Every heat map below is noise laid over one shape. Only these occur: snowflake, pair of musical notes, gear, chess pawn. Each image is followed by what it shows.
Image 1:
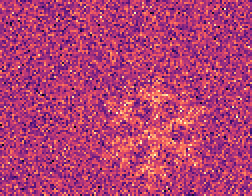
snowflake
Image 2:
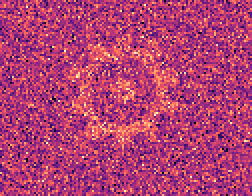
gear
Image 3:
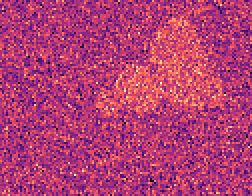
chess pawn
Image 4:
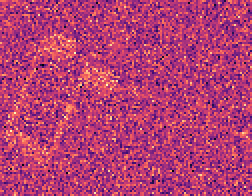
pair of musical notes
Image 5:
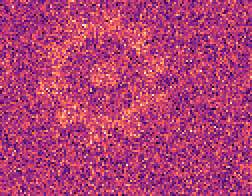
gear
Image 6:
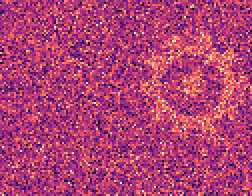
gear
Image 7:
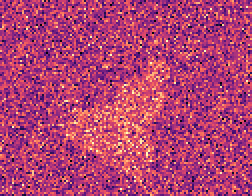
chess pawn
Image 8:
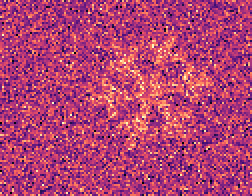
snowflake
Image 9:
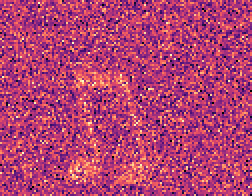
pair of musical notes
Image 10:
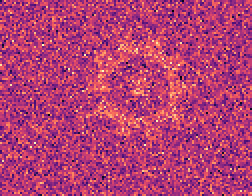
gear
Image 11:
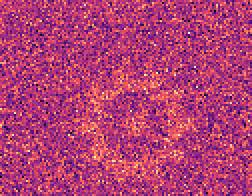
gear
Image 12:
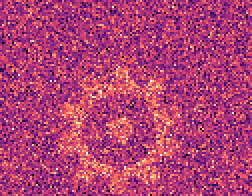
gear
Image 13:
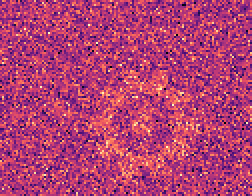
gear
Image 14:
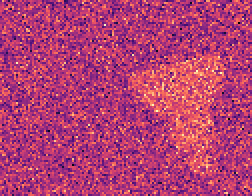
chess pawn
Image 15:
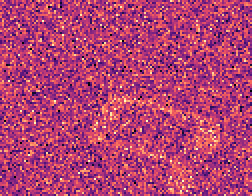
pair of musical notes
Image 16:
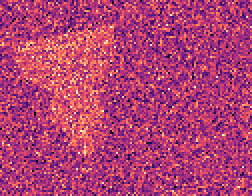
chess pawn
